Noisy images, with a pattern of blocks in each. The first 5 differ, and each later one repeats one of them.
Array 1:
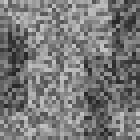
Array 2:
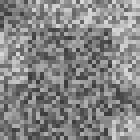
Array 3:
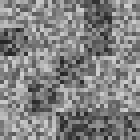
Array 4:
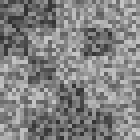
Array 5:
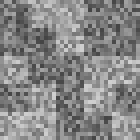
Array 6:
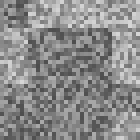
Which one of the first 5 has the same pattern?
2
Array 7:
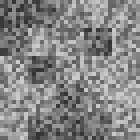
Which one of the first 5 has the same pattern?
4
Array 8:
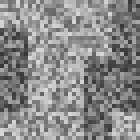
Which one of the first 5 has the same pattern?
1
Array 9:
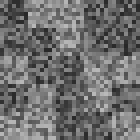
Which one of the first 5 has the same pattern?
5
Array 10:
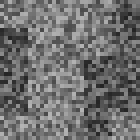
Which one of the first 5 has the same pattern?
1
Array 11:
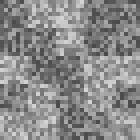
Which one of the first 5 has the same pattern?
5
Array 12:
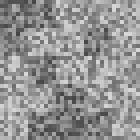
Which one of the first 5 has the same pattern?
4
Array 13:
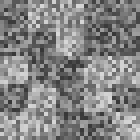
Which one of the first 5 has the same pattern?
5
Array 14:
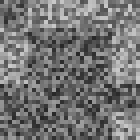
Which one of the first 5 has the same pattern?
2
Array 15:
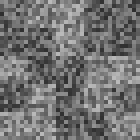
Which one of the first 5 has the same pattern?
5
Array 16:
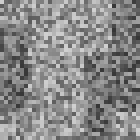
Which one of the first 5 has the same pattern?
1
